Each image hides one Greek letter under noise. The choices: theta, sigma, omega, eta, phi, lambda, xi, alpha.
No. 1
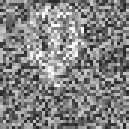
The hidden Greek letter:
phi
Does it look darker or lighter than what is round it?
lighter
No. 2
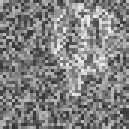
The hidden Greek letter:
phi
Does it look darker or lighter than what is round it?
lighter
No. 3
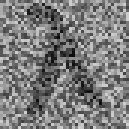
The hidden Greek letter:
lambda
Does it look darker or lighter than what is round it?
darker
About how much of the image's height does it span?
nearly all
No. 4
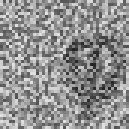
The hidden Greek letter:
phi
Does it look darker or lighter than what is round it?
darker
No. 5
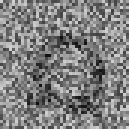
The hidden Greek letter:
omega
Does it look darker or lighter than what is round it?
darker
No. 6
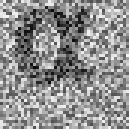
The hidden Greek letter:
alpha
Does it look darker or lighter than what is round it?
darker
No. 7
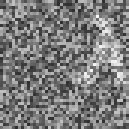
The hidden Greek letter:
lambda
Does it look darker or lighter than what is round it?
lighter
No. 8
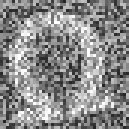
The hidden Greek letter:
omega
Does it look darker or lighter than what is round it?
lighter
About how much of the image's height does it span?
nearly all
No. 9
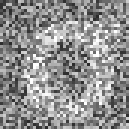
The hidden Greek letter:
sigma
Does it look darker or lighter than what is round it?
lighter
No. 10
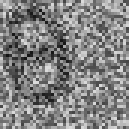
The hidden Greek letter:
theta
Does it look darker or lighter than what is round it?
darker
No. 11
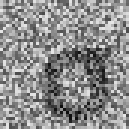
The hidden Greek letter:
sigma
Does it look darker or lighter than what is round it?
darker
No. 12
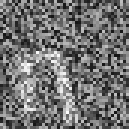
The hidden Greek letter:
eta
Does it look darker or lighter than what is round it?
lighter
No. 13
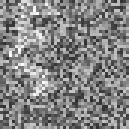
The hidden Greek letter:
xi
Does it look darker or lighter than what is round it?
lighter
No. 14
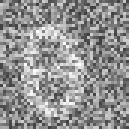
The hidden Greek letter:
theta
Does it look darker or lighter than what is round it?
lighter
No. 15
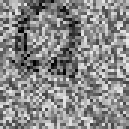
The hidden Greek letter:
omega
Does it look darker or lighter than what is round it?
darker
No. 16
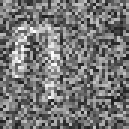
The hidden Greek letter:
eta
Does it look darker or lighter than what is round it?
lighter
